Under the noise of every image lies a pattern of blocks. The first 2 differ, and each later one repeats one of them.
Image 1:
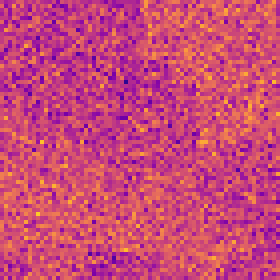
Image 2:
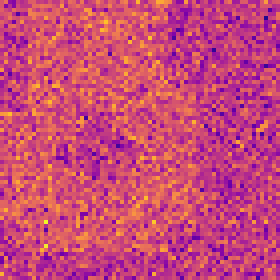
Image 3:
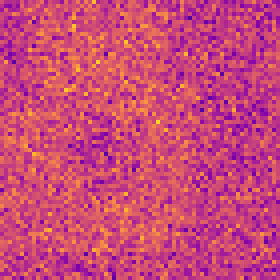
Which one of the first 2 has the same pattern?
2
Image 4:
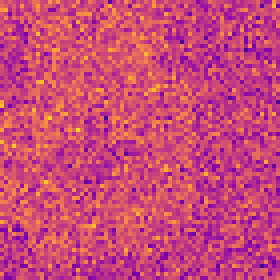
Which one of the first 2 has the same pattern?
2
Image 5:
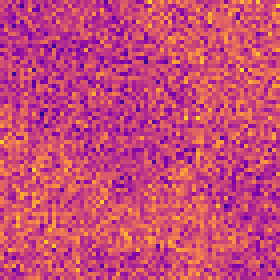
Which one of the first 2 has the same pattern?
1
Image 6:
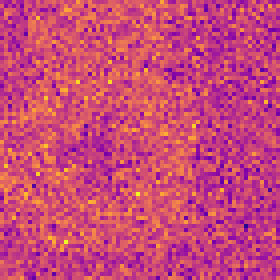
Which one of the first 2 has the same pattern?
2
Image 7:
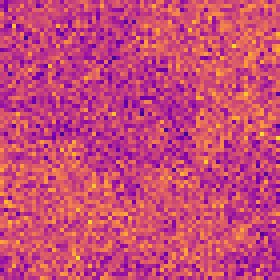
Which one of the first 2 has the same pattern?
1
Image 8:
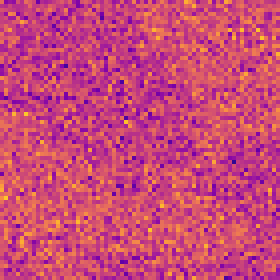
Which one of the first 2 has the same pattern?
1
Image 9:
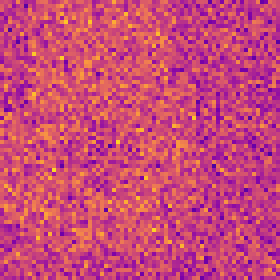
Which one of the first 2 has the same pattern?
2
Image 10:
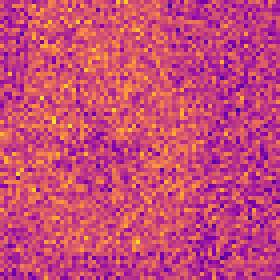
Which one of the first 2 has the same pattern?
2
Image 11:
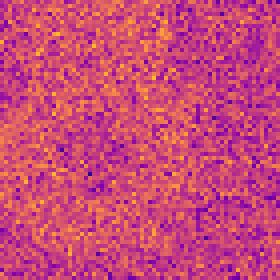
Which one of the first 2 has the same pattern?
2
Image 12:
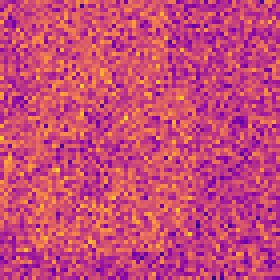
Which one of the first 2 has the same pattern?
2
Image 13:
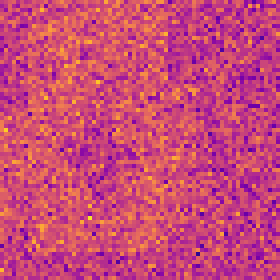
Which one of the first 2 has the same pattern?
2
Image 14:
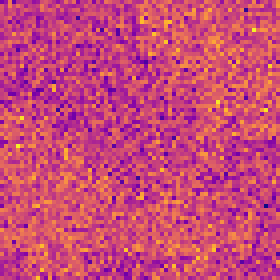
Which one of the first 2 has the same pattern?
1
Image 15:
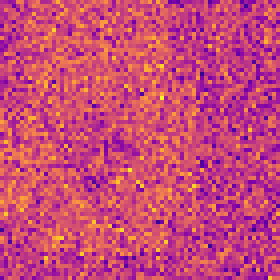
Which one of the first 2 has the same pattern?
2
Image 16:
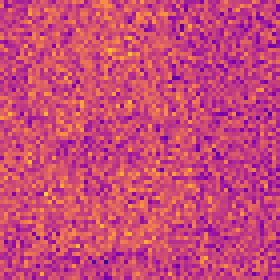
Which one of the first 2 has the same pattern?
2
